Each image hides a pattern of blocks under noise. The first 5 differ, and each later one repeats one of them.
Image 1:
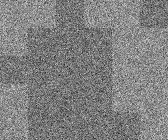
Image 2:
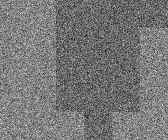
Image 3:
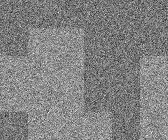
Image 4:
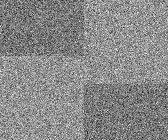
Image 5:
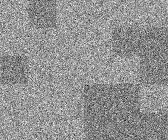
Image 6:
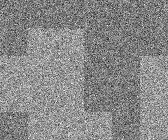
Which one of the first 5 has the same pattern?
3
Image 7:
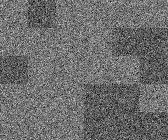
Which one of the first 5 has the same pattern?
5
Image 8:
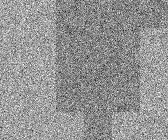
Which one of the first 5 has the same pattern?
2
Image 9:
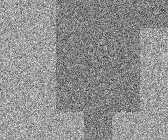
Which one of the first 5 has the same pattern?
2
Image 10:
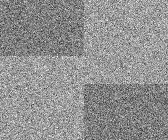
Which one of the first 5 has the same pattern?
4
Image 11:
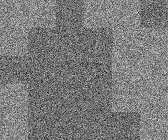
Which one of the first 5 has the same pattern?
1
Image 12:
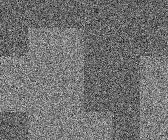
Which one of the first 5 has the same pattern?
3
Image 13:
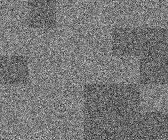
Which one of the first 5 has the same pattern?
5
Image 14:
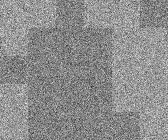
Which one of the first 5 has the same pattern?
1
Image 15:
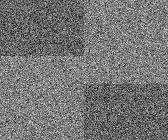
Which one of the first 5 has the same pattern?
4
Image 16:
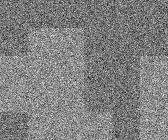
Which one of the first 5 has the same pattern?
3
